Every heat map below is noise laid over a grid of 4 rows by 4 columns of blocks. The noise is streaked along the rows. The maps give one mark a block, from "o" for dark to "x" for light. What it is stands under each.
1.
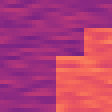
oooo
ooox
ooxx
ooxx
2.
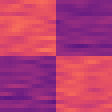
xxoo
xxoo
ooxx
ooxx
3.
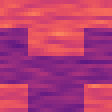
xxxx
oxxo
oooo
xoox
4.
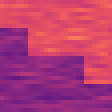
xxxx
oxxx
ooox
oooo
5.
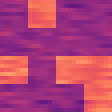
oxoo
oooo
xoxx
ooox
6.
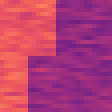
xxoo
xxoo
xooo
xooo
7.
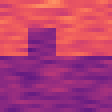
xxxx
xoxx
oooo
oooo
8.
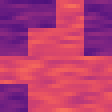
ooxo
oxxo
xxxx
oxxx
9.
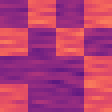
oxox
xoxo
ooox
xoox
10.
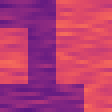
ooxx
xoxx
xoxx
ooox
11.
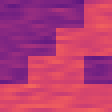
ooox
ooxx
oxxo
xxxx
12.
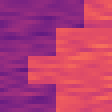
ooox
ooxx
oxxx
ooxx
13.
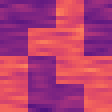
ooxo
oxxo
xoxx
xoox
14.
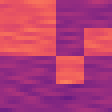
xxoo
xxox
ooxo
oooo
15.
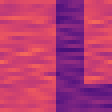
xxox
xxox
xxox
xxoo
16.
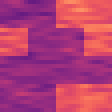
ooxx
xoox
oooo
ooxx
